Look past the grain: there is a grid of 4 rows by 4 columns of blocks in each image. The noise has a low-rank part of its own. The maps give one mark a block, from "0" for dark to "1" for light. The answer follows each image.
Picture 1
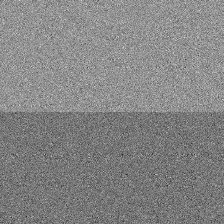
1 1 1 1
1 1 1 1
0 0 0 0
0 0 0 0
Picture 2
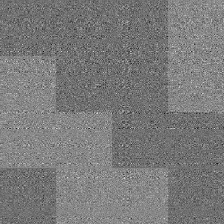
0 0 0 1
1 0 0 1
1 1 0 0
0 1 1 0
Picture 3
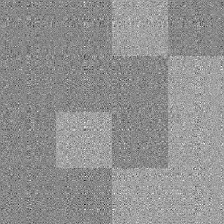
0 0 1 0
0 0 0 1
0 1 0 1
0 0 1 1
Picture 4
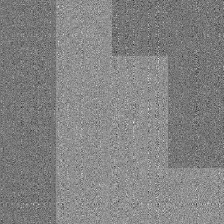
0 1 0 0
0 1 1 0
0 1 1 0
0 1 1 1
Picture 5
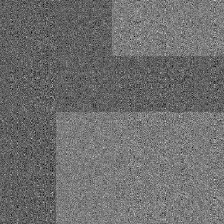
0 0 1 1
0 0 0 0
0 1 1 1
0 1 1 1
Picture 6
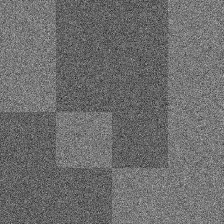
1 0 0 1
1 0 0 1
0 1 0 1
0 0 1 1
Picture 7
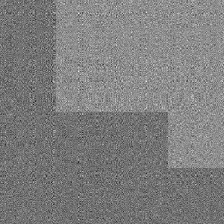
0 1 1 1
0 1 1 1
0 0 0 1
0 0 0 0
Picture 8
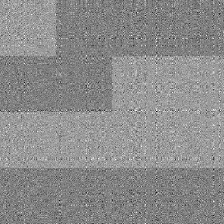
1 0 0 0
0 0 1 1
1 1 1 1
0 0 0 0
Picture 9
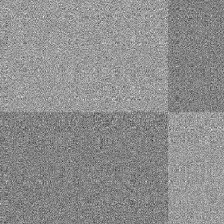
1 1 1 0
1 1 1 0
0 0 0 1
0 0 0 1
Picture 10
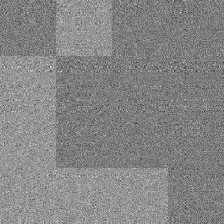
0 1 0 0
1 0 0 0
1 0 0 0
1 1 1 0
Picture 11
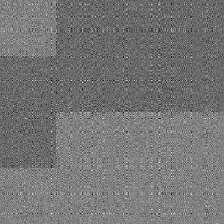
1 0 0 0
0 0 0 0
0 1 1 1
1 1 1 1
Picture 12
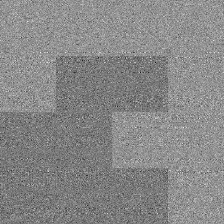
1 1 1 1
1 0 0 1
0 0 1 1
0 0 0 1
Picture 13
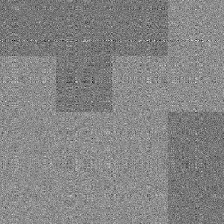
0 0 0 1
1 0 1 1
1 1 1 0
1 1 1 0
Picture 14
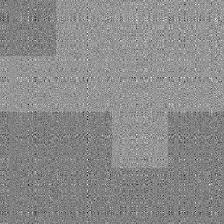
0 1 1 1
1 1 1 1
0 0 1 0
0 0 0 0
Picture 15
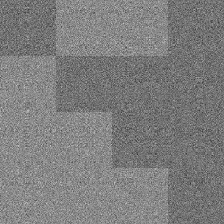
0 1 1 0
1 0 0 0
1 1 0 0
1 1 1 0
